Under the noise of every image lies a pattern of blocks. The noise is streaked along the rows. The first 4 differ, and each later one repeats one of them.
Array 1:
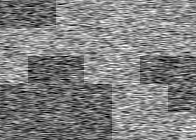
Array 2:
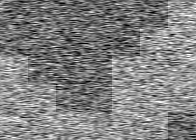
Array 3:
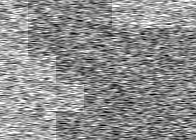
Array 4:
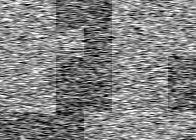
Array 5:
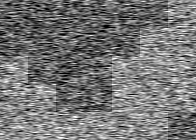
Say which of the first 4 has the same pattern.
2
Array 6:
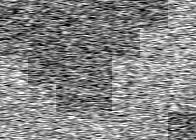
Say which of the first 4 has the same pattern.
2
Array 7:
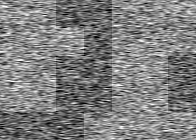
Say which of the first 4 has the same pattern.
4
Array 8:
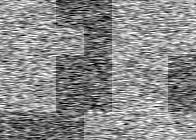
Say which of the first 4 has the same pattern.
4
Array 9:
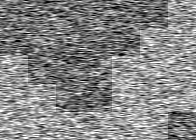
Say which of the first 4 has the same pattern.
2
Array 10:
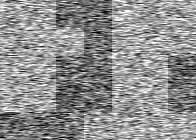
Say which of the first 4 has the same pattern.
4
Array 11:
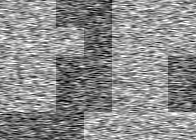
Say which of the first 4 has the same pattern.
4
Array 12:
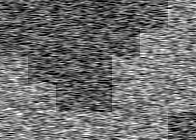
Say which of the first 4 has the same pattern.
2
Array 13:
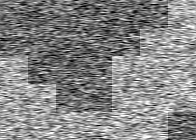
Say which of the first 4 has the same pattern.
2
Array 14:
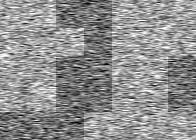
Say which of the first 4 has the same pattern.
4
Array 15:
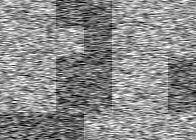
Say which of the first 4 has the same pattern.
4
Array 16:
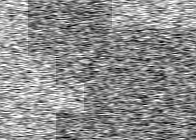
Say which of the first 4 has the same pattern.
3
